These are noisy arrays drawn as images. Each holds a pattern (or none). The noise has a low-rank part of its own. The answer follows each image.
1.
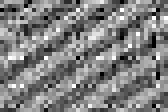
diagonal stripes
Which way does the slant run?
bottom left to top right
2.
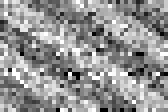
diagonal stripes
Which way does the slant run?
top left to bottom right
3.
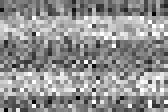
horizontal stripes
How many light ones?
2
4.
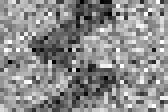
a wavy band
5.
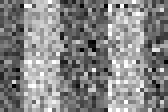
vertical stripes
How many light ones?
2
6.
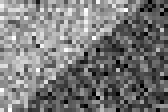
a sharp edge
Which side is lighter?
top left
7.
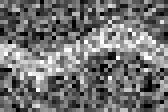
a wavy band
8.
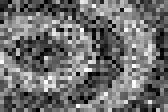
rings round one point
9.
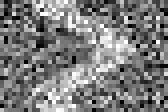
a wavy band
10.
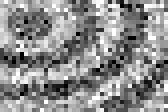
rings round one point
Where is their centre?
top left
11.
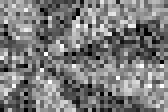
spokes from one point
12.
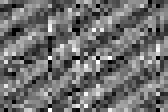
diagonal stripes
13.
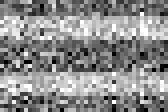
horizontal stripes
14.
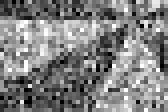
spokes from one point
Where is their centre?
top right
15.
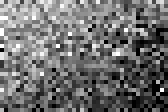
a smooth slope
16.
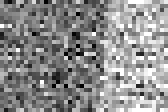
a sharp edge
